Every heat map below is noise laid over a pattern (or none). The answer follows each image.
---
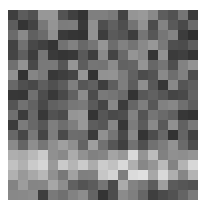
one horizontal stripe
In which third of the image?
bottom
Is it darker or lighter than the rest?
lighter
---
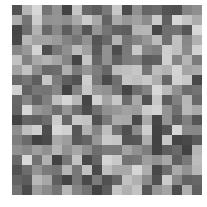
only noise
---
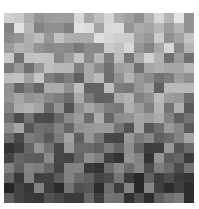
a smooth slope
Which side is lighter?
top
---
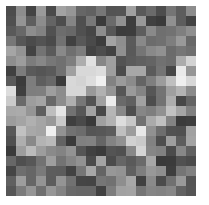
a wavy band
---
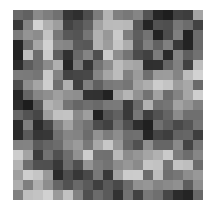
rings round one point
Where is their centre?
top right
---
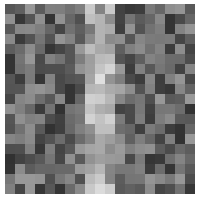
one vertical stripe
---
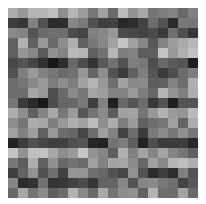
horizontal stripes
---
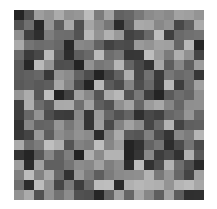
only noise
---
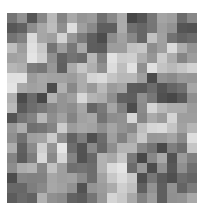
rings round one point
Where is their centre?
bottom right
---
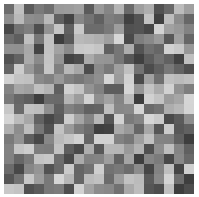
only noise
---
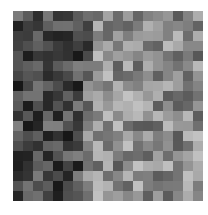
a sharp edge
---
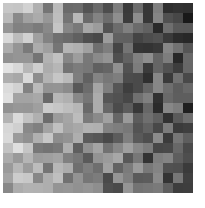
a smooth slope
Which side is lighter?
left
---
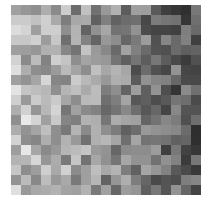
a smooth slope
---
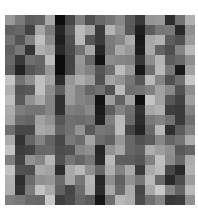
vertical stripes
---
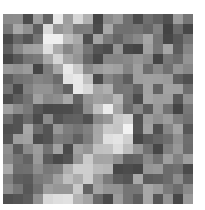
a wavy band
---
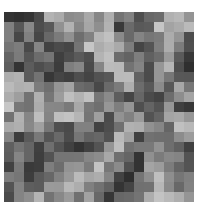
spokes from one point
